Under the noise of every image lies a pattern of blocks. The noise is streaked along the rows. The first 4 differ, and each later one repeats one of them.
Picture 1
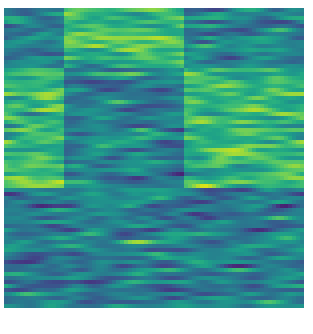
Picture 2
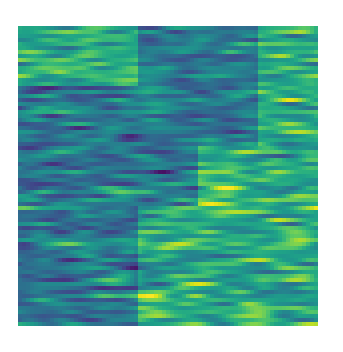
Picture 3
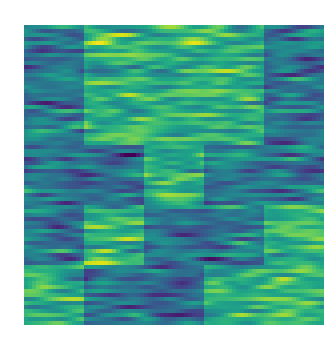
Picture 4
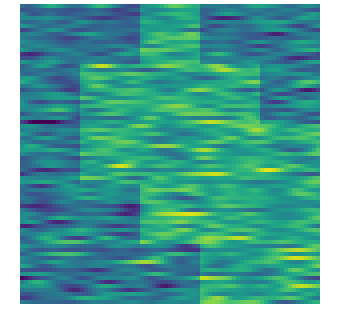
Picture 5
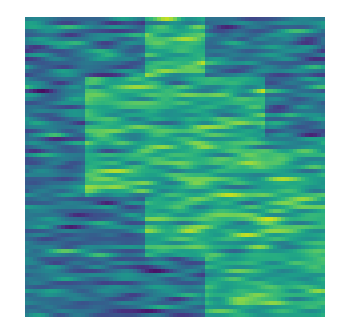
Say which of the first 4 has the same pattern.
4
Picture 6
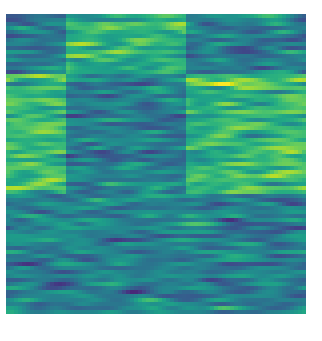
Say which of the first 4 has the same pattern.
1
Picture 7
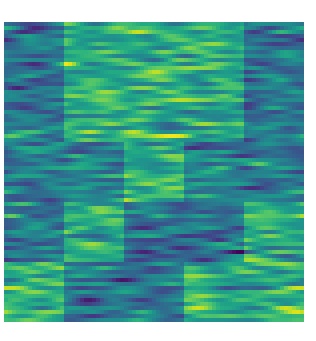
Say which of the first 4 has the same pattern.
3
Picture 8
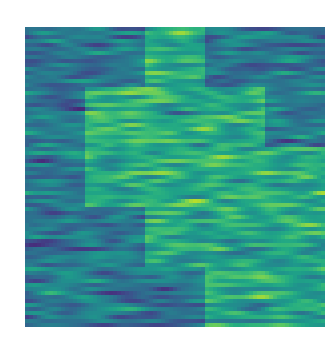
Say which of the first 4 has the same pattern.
4
